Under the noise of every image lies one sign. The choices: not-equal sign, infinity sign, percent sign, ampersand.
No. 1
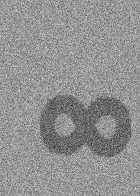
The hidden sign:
infinity sign
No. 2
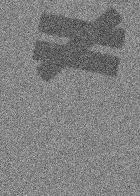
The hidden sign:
not-equal sign
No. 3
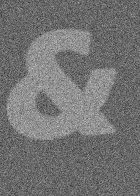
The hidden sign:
ampersand
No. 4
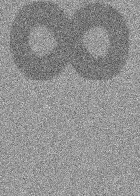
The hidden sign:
infinity sign
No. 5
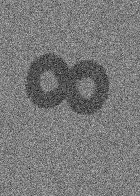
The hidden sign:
infinity sign
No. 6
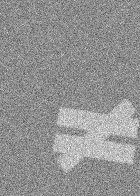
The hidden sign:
not-equal sign
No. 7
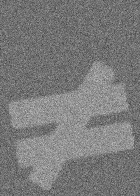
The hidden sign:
not-equal sign
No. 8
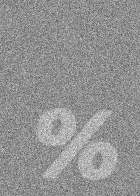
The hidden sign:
percent sign
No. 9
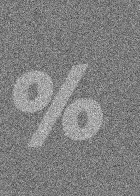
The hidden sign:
percent sign
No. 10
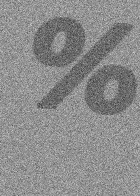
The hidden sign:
percent sign
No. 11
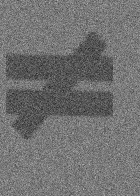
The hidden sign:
not-equal sign
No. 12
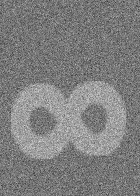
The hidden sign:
infinity sign
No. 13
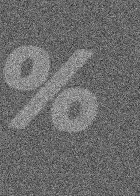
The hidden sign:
percent sign
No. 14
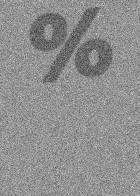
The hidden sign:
percent sign
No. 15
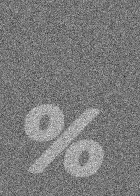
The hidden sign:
percent sign
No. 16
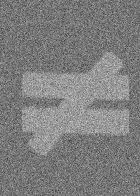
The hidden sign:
not-equal sign
